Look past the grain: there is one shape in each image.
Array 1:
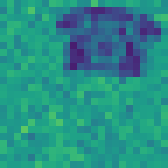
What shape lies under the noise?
telephone
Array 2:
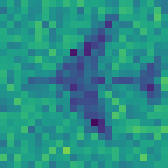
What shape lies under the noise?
airplane
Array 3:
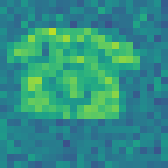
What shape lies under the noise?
telephone
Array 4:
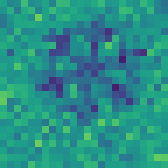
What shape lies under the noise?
snowflake
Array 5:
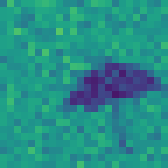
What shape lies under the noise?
umbrella
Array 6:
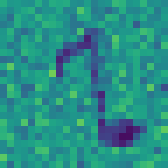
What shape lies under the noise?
musical note
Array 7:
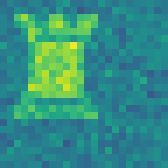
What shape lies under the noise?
chess rook
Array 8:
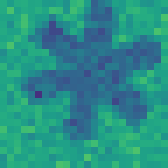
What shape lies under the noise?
asterisk
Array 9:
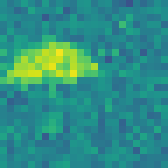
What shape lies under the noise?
umbrella
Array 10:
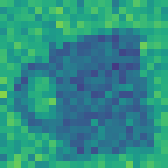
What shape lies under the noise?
cup
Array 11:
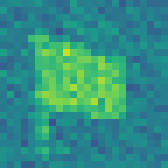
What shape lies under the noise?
flag
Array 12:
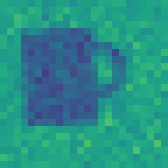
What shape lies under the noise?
cup
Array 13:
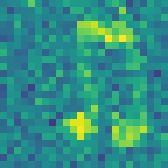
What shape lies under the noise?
pair of musical notes
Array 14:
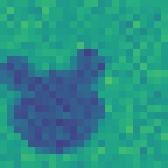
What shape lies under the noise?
bear's head
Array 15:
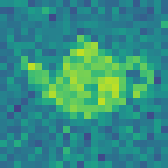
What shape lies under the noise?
teapot
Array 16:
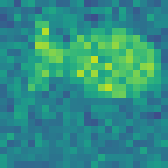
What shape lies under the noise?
fish
